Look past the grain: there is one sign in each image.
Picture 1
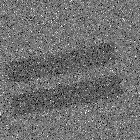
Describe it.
dark equals sign
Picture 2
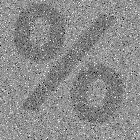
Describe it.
dark percent sign
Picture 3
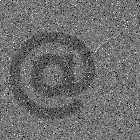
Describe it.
dark at sign
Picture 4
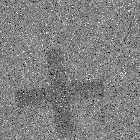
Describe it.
dark plus sign
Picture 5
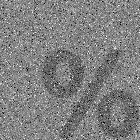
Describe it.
dark percent sign
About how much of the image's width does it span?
two thirds
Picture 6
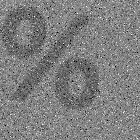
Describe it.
dark percent sign
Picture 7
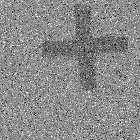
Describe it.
dark plus sign
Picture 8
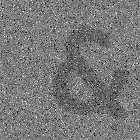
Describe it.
dark ampersand
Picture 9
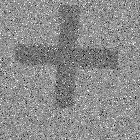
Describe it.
dark plus sign
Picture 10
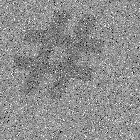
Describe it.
dark hash sign
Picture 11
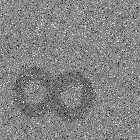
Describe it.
dark infinity sign
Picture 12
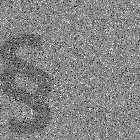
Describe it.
dark section sign
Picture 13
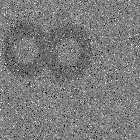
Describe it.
dark infinity sign
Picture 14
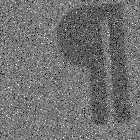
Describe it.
dark pilcrow
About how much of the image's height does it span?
nearly all
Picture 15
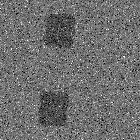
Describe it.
dark colon
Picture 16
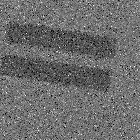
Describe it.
dark equals sign
